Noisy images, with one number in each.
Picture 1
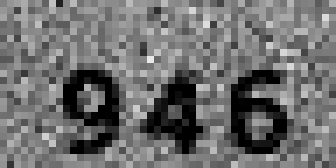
946
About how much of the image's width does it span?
two thirds
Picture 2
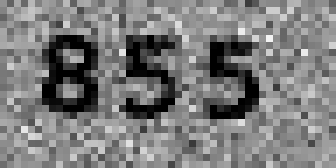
855
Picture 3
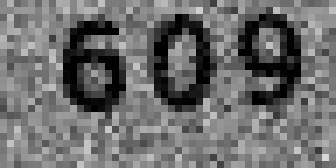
609
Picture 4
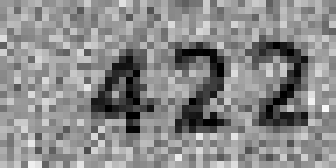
422
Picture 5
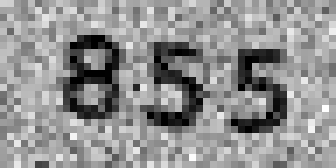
855
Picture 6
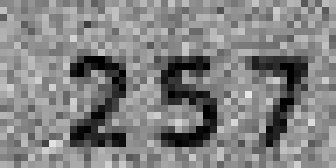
257
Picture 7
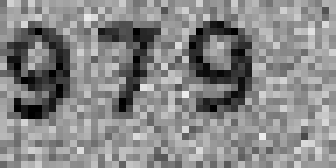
979
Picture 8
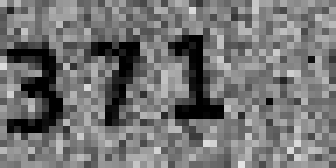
371
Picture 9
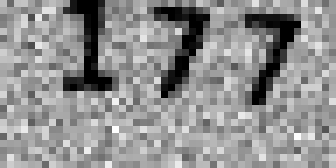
177
